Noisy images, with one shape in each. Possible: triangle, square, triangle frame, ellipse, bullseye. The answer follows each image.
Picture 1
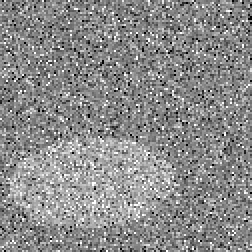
ellipse
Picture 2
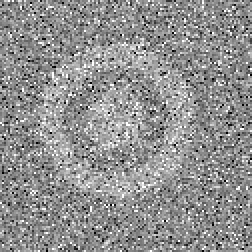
bullseye
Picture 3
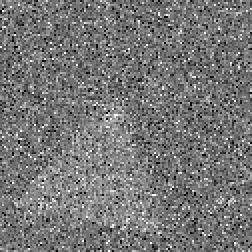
triangle
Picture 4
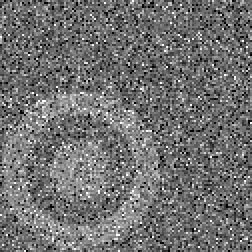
bullseye
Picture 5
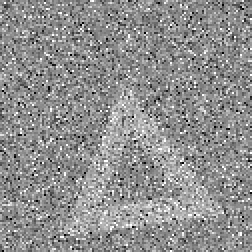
triangle frame
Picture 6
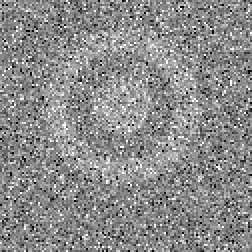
bullseye
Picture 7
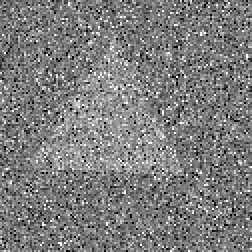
triangle
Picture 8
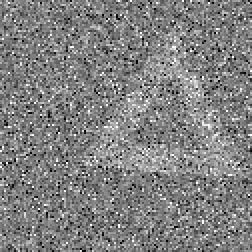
triangle frame
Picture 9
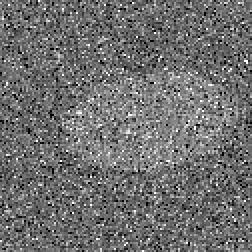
ellipse
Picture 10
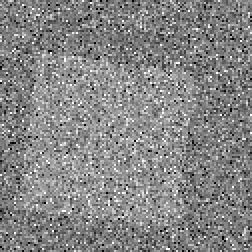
square
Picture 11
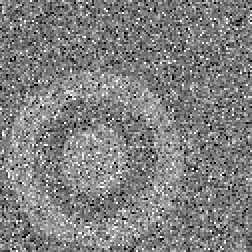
bullseye
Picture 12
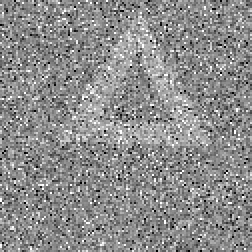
triangle frame
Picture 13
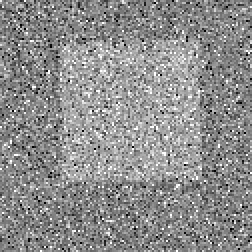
square
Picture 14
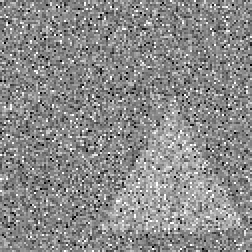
triangle
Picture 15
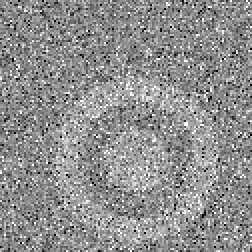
bullseye
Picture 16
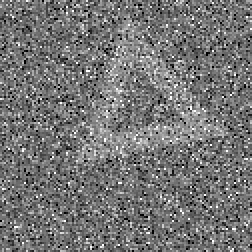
triangle frame
